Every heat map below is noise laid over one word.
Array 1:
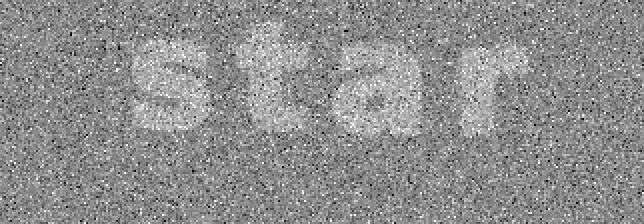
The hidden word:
star
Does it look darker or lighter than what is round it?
lighter
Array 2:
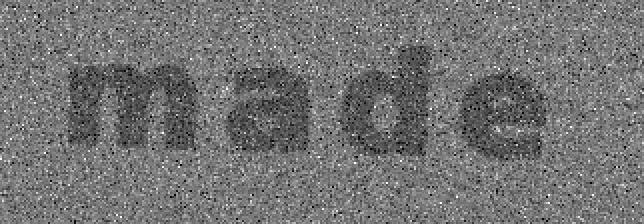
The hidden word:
made
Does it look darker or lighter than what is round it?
darker
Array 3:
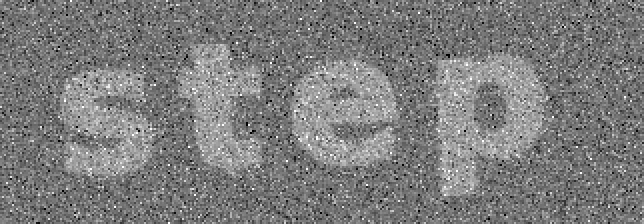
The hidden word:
step
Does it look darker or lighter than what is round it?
lighter
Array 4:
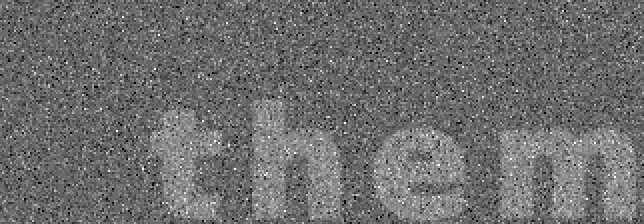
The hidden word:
them
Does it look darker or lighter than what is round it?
lighter
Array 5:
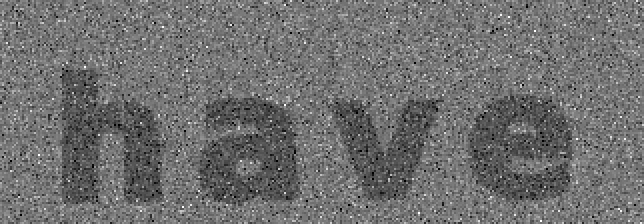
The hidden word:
have
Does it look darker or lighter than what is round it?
darker
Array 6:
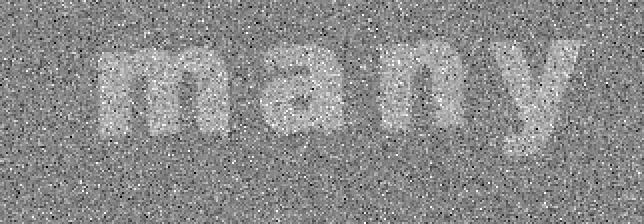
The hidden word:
many
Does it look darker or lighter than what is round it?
lighter
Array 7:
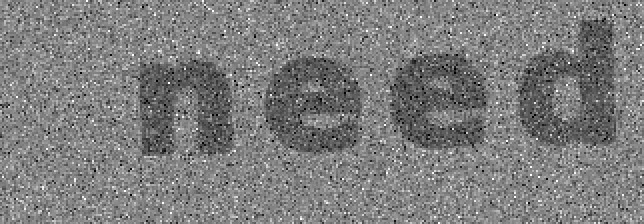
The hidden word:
need
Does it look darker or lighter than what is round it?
darker
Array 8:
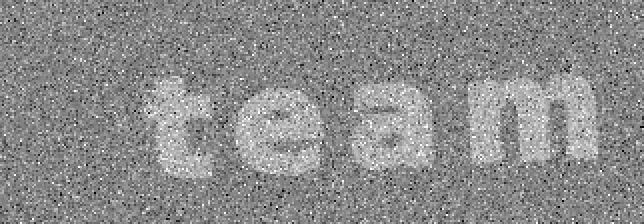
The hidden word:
team
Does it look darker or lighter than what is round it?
lighter
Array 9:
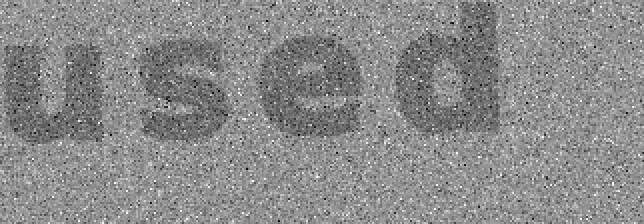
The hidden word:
used
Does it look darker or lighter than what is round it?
darker
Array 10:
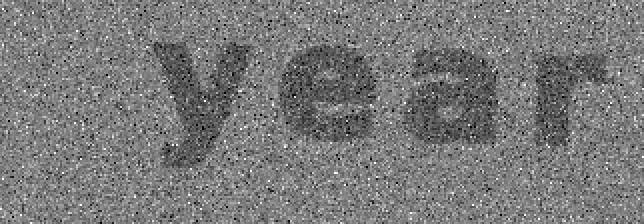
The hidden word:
year
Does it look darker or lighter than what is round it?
darker
